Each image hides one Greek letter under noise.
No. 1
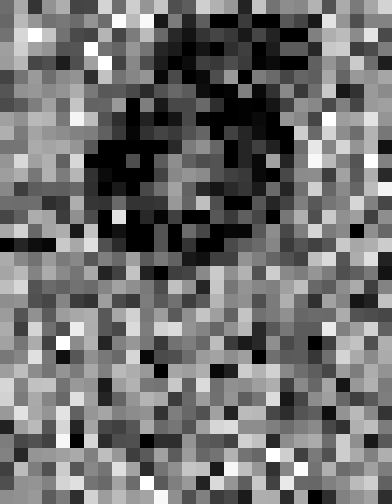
delta
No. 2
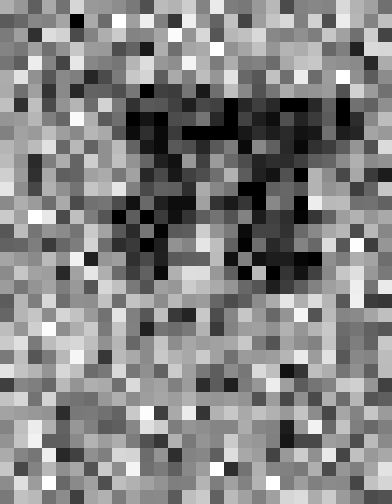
pi
